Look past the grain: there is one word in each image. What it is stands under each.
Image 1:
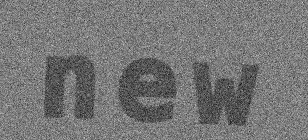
new
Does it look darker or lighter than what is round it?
darker
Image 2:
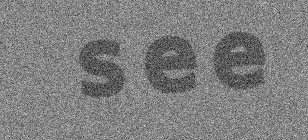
see
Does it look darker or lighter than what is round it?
darker
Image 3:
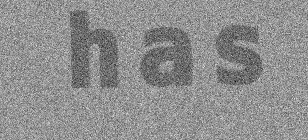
has
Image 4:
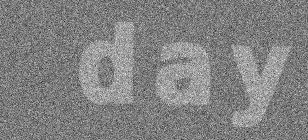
day
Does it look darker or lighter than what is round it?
lighter
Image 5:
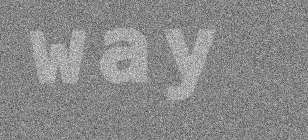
way
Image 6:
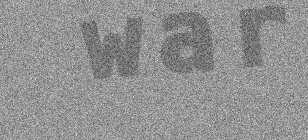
war
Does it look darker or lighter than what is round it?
darker
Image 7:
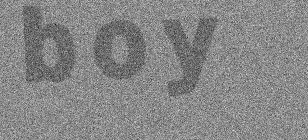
boy
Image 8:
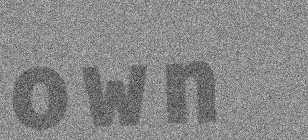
own
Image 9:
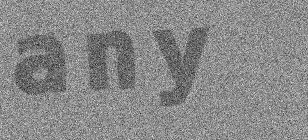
any
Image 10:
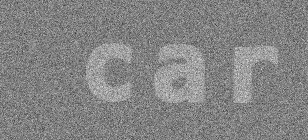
car
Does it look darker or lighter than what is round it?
lighter
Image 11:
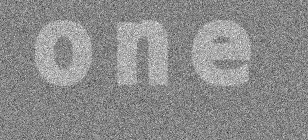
one
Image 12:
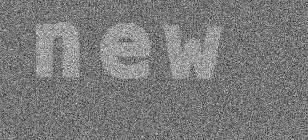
new
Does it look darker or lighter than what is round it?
lighter
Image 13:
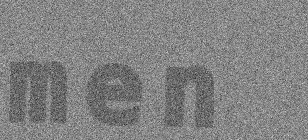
men
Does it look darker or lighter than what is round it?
darker
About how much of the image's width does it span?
two thirds
